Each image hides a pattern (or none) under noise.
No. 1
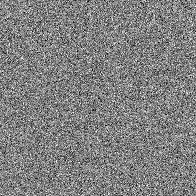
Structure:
only noise
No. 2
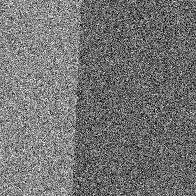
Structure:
a sharp edge
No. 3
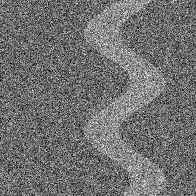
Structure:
a wavy band
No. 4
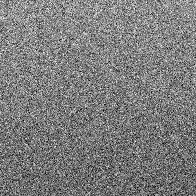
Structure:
a smooth slope
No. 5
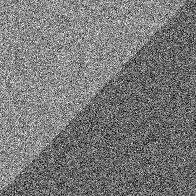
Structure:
a sharp edge
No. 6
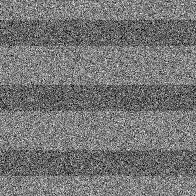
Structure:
horizontal stripes
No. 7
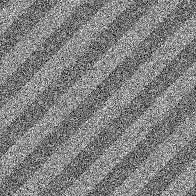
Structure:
diagonal stripes
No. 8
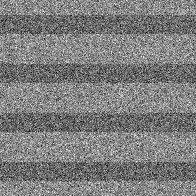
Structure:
horizontal stripes
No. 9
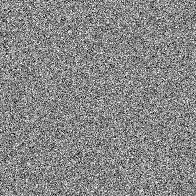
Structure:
only noise
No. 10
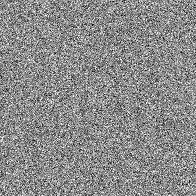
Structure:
only noise
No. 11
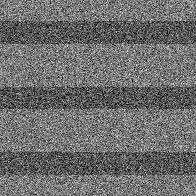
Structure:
horizontal stripes
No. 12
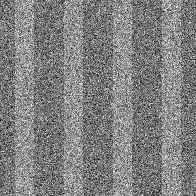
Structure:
vertical stripes
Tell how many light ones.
4
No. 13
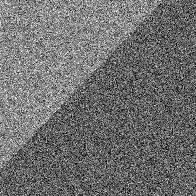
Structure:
a sharp edge
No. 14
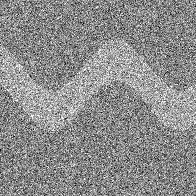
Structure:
a wavy band
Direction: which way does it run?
left to right
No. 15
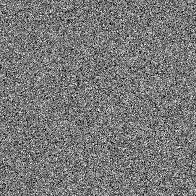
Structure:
only noise
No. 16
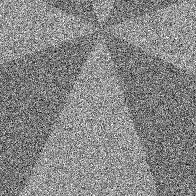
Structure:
spokes from one point
